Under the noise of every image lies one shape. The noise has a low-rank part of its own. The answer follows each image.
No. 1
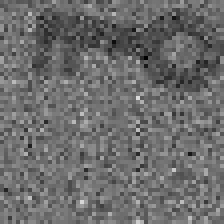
key
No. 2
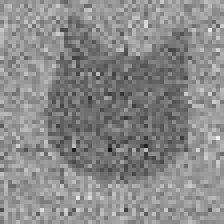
cat's head
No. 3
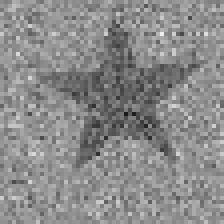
star
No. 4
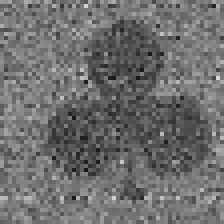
club
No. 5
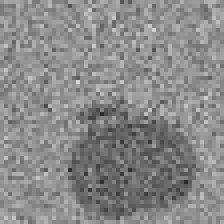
apple
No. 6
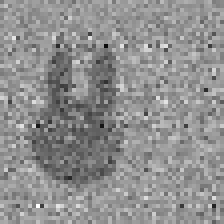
rabbit's head
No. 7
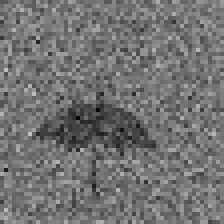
umbrella
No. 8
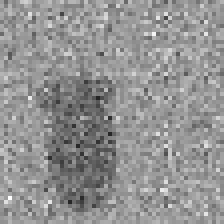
footprint
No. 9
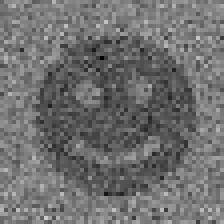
smiling face
